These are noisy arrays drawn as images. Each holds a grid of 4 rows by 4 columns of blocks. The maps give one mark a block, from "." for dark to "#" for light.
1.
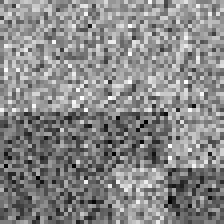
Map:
####
####
...#
..#.
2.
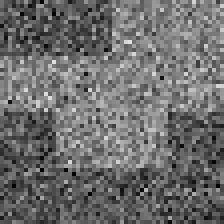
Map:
..##
####
.##.
....
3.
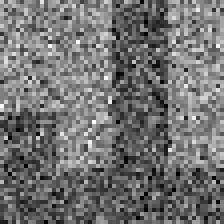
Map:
##.#
##.#
.#.#
....
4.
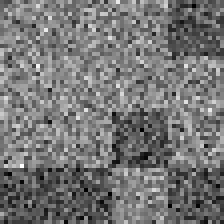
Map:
###.
####
##.#
..#.
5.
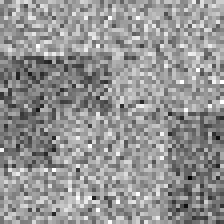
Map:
####
..##
.##.
###.
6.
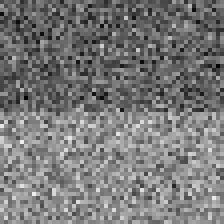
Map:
....
....
####
####
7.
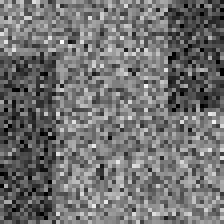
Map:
###.
.##.
.###
.###
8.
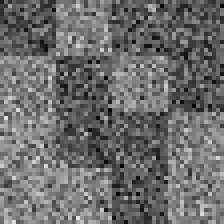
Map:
.#..
#.#.
#..#
##.#
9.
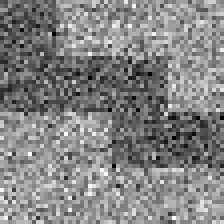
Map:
.###
...#
##..
####
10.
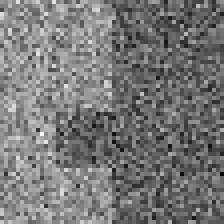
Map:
##..
##..
#...
##..
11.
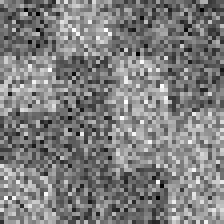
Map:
.#..
#.#.
..##
#..#
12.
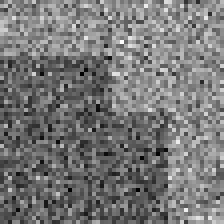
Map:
####
..##
...#
...#
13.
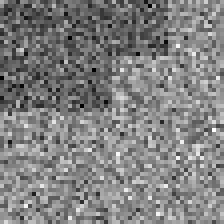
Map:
...#
..##
####
####
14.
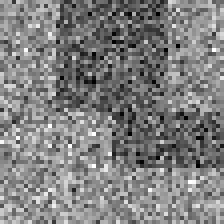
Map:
#..#
#..#
##..
####
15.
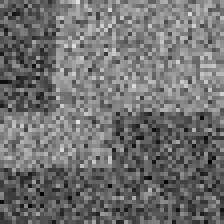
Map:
.###
.###
##..
....
